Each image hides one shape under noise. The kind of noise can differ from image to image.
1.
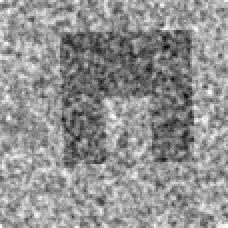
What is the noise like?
blotchy
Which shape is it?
square with a notch
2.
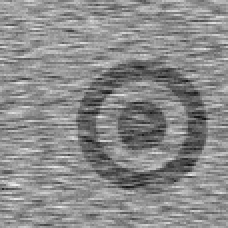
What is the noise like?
streaked along the rows
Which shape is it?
bullseye
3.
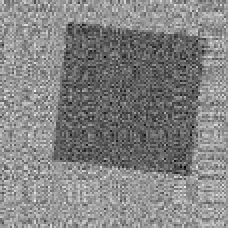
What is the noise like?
low rank plus noise
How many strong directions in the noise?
three or four
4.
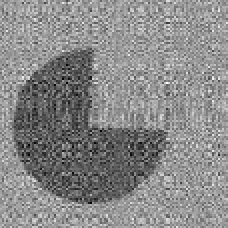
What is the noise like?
low rank plus noise
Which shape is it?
disc with a wedge cut out
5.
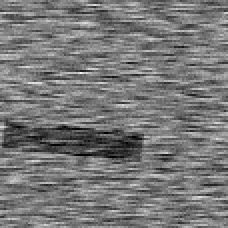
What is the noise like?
streaked along the rows
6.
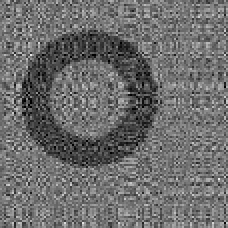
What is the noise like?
low rank plus noise
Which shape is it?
ring
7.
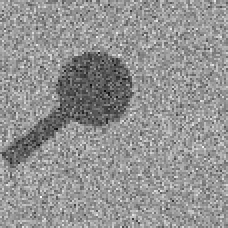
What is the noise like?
independent entries
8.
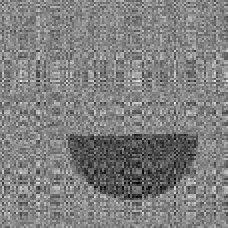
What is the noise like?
low rank plus noise
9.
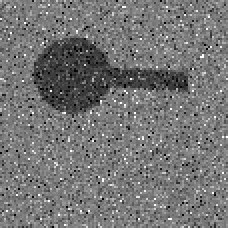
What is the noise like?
heavy tails
